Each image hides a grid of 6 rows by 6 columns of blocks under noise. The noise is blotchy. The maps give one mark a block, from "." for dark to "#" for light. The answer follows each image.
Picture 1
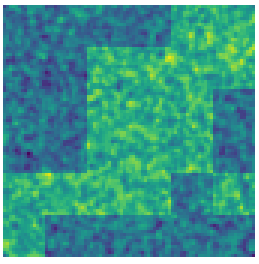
. . . . # #
. . # # # #
. . # # # .
. . # # # .
# # # # . #
# . . . . .
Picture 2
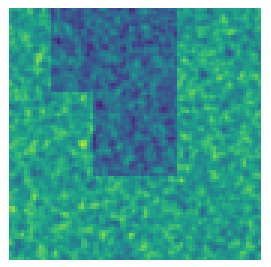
# . . . # #
# . . . # #
# # . . # #
# # . . # #
# # # # # #
# # # # # #
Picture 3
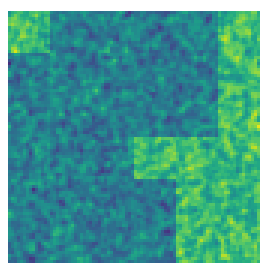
# . . . . #
. . . . . #
. . . . . #
. . . # # #
. . . . # #
. . . . # #
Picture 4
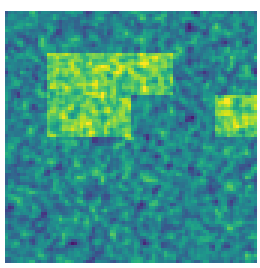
. . . . . .
. # # # . .
. # # . . #
. . . . . .
. . . . . .
. . . . . .
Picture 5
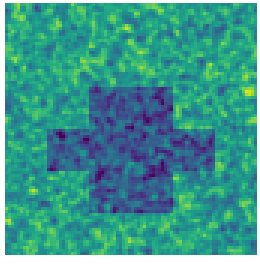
# # # # # #
# # # # # #
# # . . # #
# . . . . #
# # . . # #
# # # # # #
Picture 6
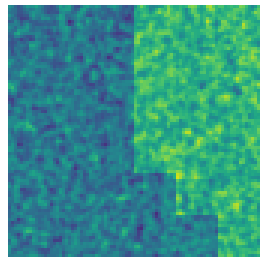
. . . # # #
. . . # # #
. . . # # #
. . . # # #
. . . . # #
. . . . . #
